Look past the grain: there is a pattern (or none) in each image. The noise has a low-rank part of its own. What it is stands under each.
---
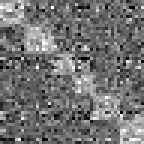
blocks along the diagonal
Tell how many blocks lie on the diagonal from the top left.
6
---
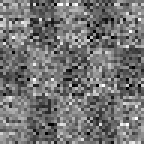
a checkerboard
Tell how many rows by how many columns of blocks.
3 by 5
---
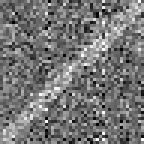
a diagonal band
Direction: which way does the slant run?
bottom left to top right
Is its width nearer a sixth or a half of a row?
a sixth
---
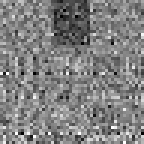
one block
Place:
top middle
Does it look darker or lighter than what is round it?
darker
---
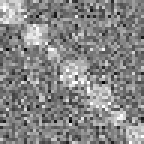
blocks along the diagonal
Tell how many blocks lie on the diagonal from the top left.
7
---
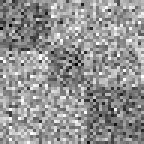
blocks along the diagonal
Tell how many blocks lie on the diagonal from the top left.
3
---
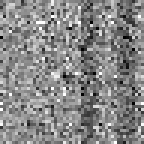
bands of columns
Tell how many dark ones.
2
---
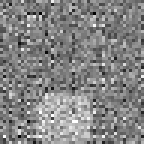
one block
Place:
bottom middle
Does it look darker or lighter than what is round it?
lighter
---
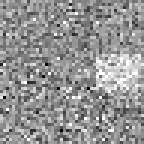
one block
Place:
middle right
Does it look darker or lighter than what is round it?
lighter
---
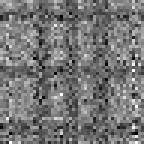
bands of rows crossing bands of columns
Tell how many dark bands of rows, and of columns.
3 and 3
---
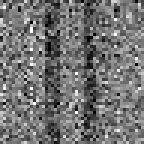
bands of columns
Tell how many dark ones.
2
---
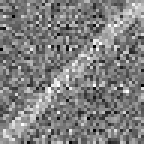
a diagonal band
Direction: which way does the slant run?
bottom left to top right
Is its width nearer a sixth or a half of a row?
a sixth
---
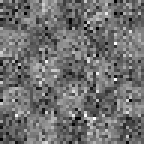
a checkerboard
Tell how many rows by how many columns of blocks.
5 by 5
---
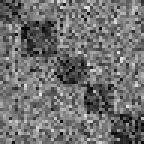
blocks along the diagonal
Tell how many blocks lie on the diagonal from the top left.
5
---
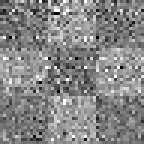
a checkerboard
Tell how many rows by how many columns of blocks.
3 by 3
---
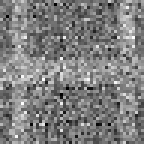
bands of rows crossing bands of columns
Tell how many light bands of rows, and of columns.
1 and 2
